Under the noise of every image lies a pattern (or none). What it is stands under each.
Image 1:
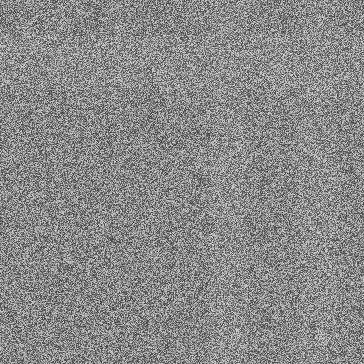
bands of rows crossing bands of columns
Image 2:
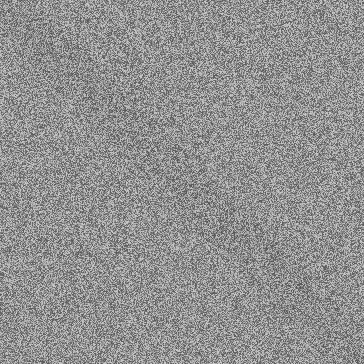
a diagonal band
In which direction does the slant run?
top left to bottom right
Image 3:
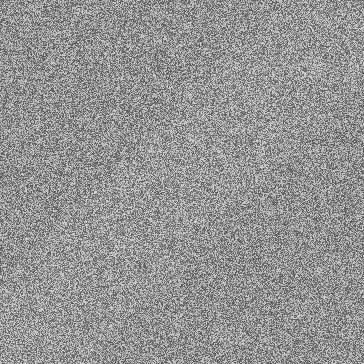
a diagonal band
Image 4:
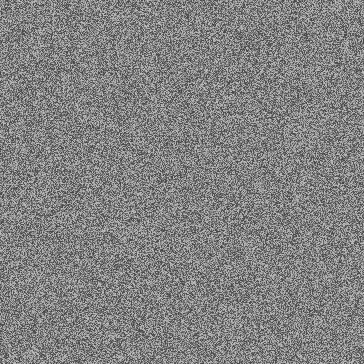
only noise
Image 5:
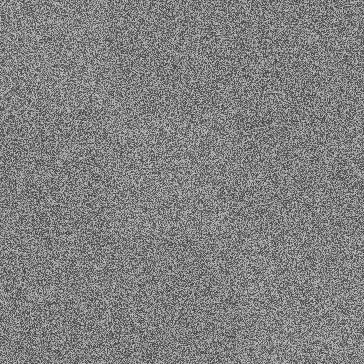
blocks along the diagonal
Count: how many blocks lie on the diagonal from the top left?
3
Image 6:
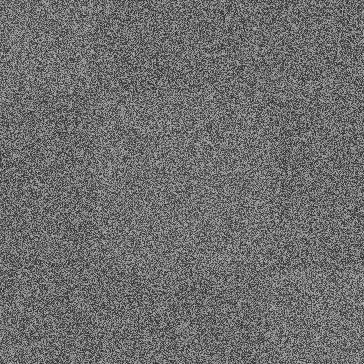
blocks along the diagonal
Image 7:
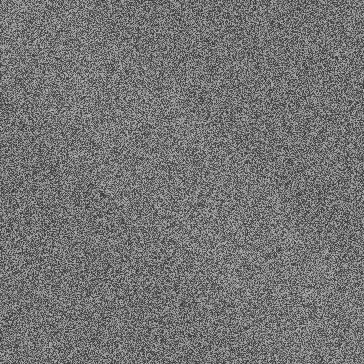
a diagonal band
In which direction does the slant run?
top left to bottom right
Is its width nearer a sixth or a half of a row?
a half
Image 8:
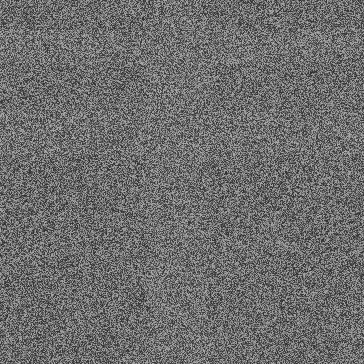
bands of rows crossing bands of columns
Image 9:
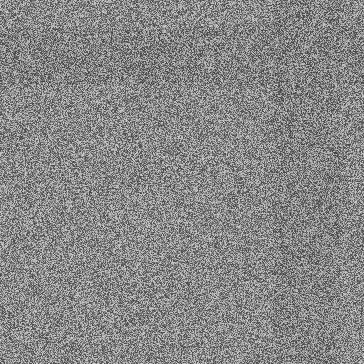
bands of rows crossing bands of columns
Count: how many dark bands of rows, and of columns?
1 and 1
